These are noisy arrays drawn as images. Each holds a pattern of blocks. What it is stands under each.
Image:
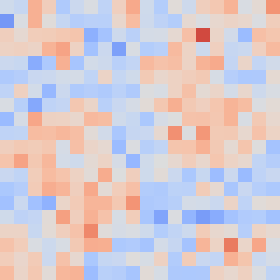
the same after a half turn
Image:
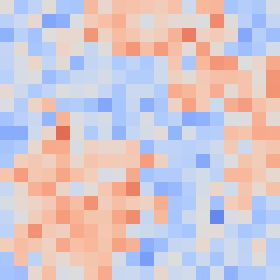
mirrored about the diagonal from the bottom left
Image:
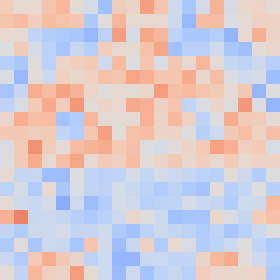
left and right mirror each other
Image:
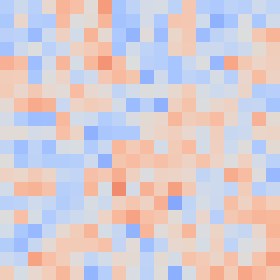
mirrored about the diagonal from the top left
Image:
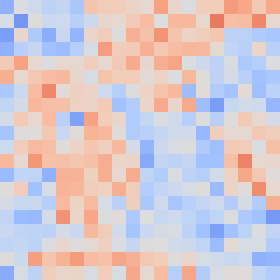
no symmetry
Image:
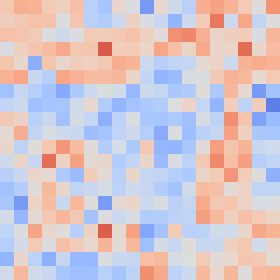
mirrored about the diagonal from the bottom left
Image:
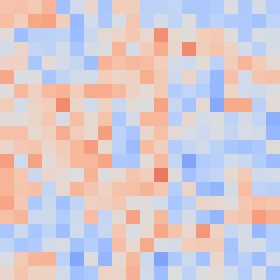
top and bottom mirror each other
